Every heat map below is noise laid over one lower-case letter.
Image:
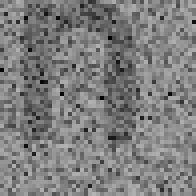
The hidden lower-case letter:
n
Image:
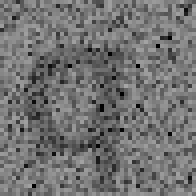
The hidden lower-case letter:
q
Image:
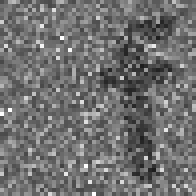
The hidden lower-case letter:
f
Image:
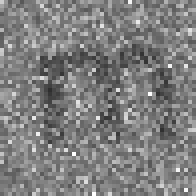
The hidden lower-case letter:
m
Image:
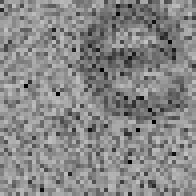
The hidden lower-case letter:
e
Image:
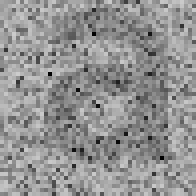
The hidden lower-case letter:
a
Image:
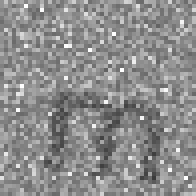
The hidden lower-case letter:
m
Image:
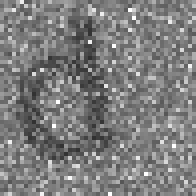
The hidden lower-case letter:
d
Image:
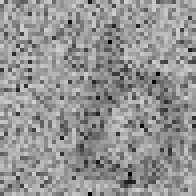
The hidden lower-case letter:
b
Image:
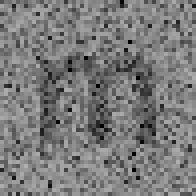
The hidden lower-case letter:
m
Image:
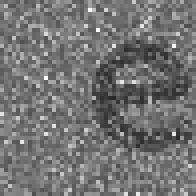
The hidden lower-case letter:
e
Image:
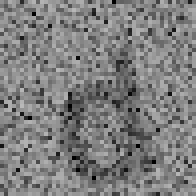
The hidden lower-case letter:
d
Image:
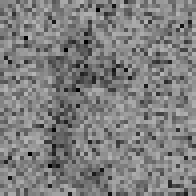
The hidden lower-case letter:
t
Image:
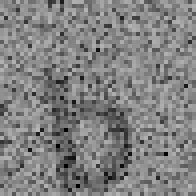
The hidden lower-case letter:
b
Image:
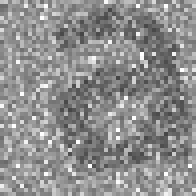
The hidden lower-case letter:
a
